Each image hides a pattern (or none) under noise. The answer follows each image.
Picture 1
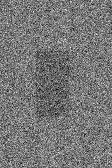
one block
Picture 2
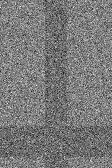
bands of rows crossing bands of columns
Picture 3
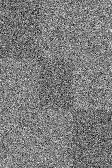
blocks along the diagonal
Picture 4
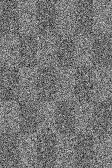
a checkerboard
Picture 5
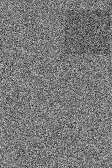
one block
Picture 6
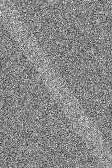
a diagonal band
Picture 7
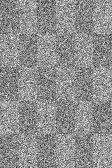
a checkerboard
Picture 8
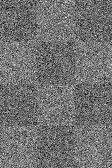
a checkerboard
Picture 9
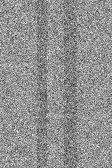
bands of columns
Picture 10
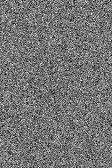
only noise
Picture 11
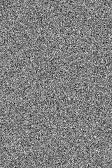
only noise
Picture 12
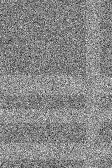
bands of rows crossing bands of columns
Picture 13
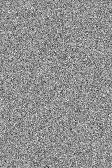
only noise
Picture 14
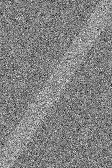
a diagonal band
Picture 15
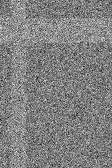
bands of rows crossing bands of columns
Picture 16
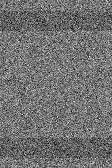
bands of rows
